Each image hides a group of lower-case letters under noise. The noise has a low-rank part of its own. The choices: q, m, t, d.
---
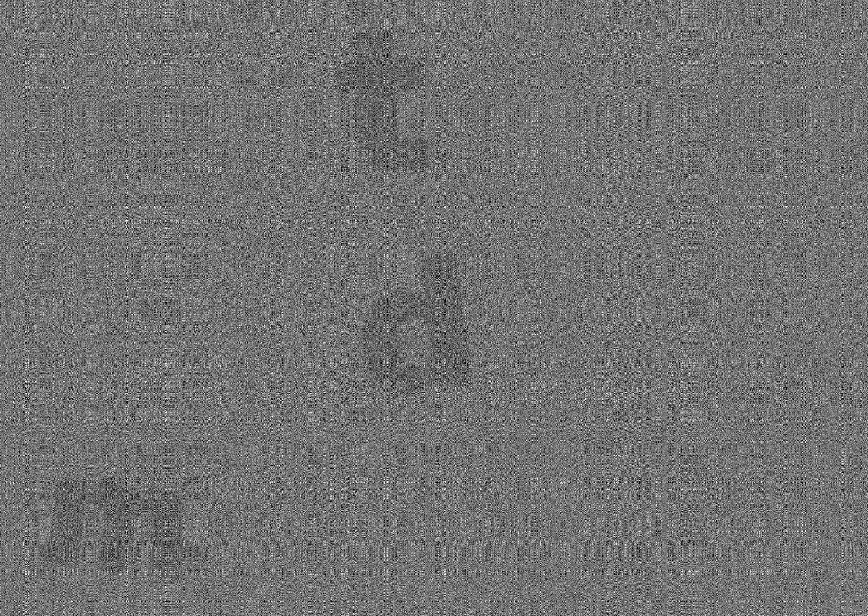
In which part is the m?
bottom left
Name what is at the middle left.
nothing
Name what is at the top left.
nothing
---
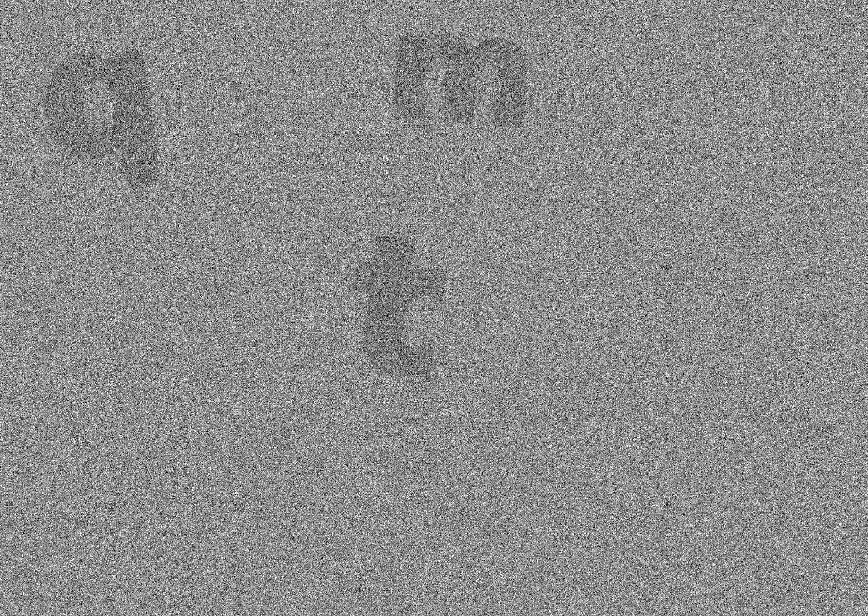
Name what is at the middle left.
nothing
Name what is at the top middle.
m
